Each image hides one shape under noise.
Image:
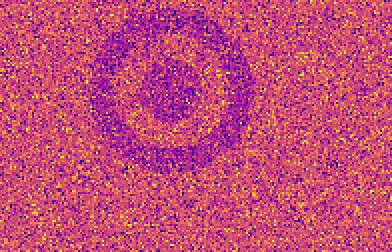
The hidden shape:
bullseye
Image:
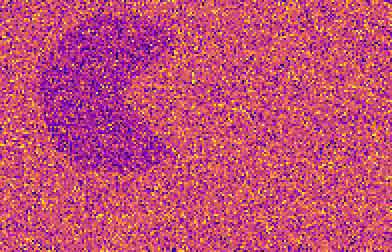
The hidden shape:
disc with a wedge cut out
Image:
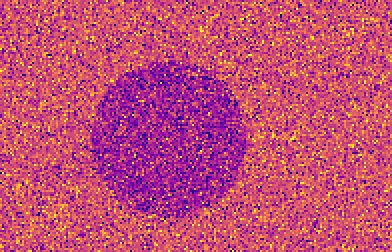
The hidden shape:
disc
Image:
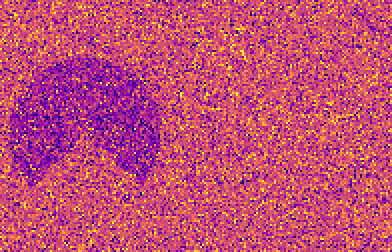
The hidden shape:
disc with a wedge cut out
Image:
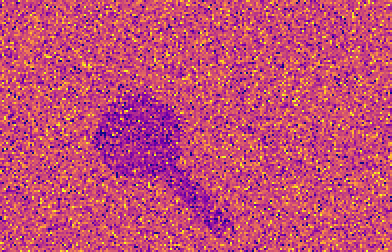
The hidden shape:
lollipop
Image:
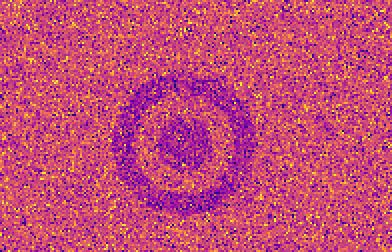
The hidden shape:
bullseye
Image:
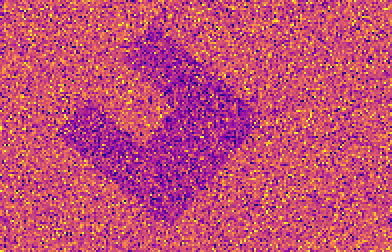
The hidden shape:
square with a notch
